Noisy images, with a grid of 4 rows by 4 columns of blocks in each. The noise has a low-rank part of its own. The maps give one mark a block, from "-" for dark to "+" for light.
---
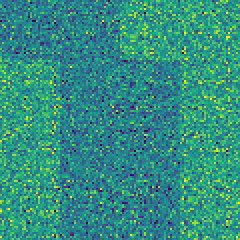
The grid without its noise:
- - + +
+ - - +
+ - - +
+ - - +
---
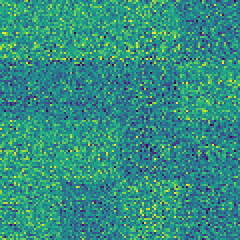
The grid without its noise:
+ + + -
- - - +
+ + - -
+ - + -
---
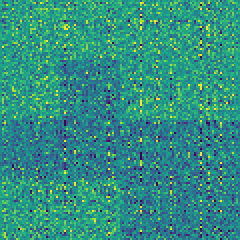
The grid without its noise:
+ + + +
+ - + +
- - - -
+ + - -
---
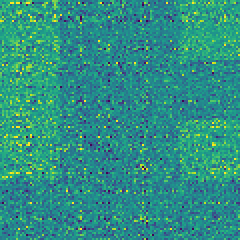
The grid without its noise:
+ - - +
+ - - -
+ - - +
- - - -
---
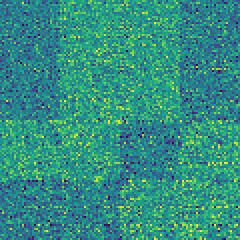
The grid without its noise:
- + + -
- + + -
+ + - +
- - + +
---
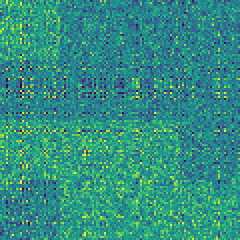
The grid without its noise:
+ - - -
- - - -
+ + + -
- + + +
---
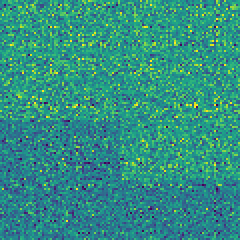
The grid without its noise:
+ + + +
+ + + +
- - + +
- - - -
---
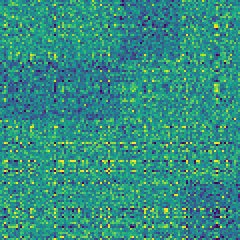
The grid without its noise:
+ + - +
- - + +
+ + + +
+ + + -
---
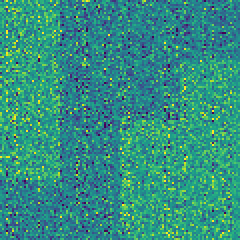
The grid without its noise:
+ - - -
+ - - +
+ - + +
- - + +
